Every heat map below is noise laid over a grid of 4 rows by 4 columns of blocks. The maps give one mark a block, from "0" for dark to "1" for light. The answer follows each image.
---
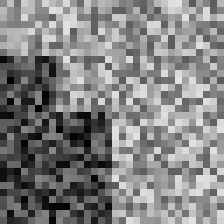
1 1 1 1
0 1 1 1
0 0 1 1
0 0 1 1
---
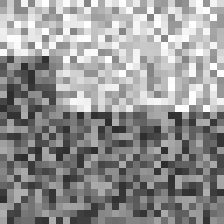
1 1 1 1
0 1 1 1
0 0 0 0
0 0 0 0
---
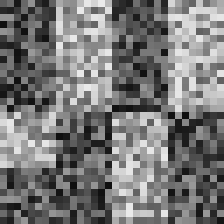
0 1 0 1
0 1 0 1
1 0 1 0
0 0 1 0
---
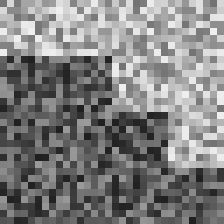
1 1 1 1
0 0 1 1
0 0 0 1
0 0 0 0
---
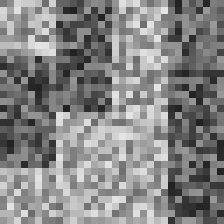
1 0 1 0
0 0 1 0
0 1 1 0
1 1 1 0
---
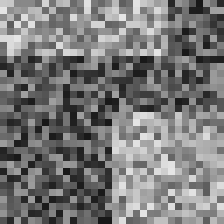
1 1 1 0
0 0 0 0
0 0 1 1
0 0 1 1
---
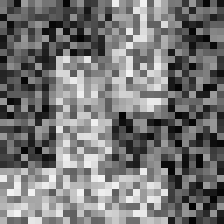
0 0 1 0
0 1 1 0
0 1 0 0
1 1 1 0
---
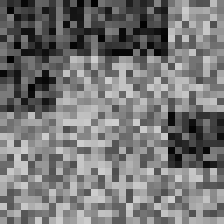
0 0 0 1
0 1 1 1
1 1 1 0
1 1 1 1
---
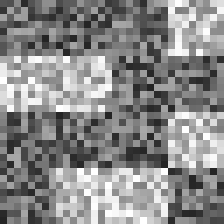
0 0 0 1
1 1 0 0
0 0 0 1
0 1 1 0
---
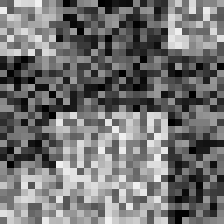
1 0 0 1
0 0 0 0
0 1 1 0
1 1 1 0
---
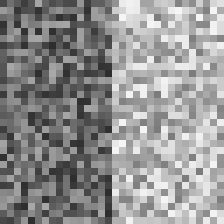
0 0 1 1
0 0 1 1
0 0 1 1
0 0 1 1
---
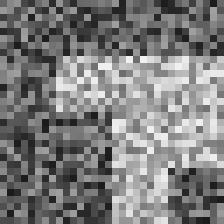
0 0 0 0
0 1 1 1
0 0 1 1
0 0 1 0
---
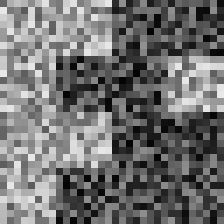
1 1 0 0
1 0 0 1
1 1 0 0
1 0 0 0
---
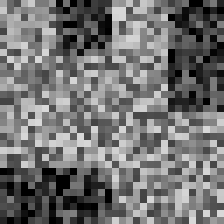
1 0 1 0
1 1 1 0
1 1 1 1
0 0 1 1
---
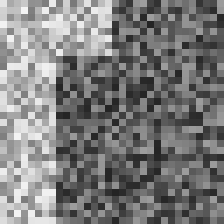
1 1 0 0
1 0 0 0
1 0 0 0
1 0 0 0
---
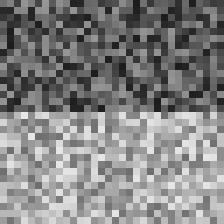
0 0 0 0
0 0 0 0
1 1 1 1
1 1 1 1
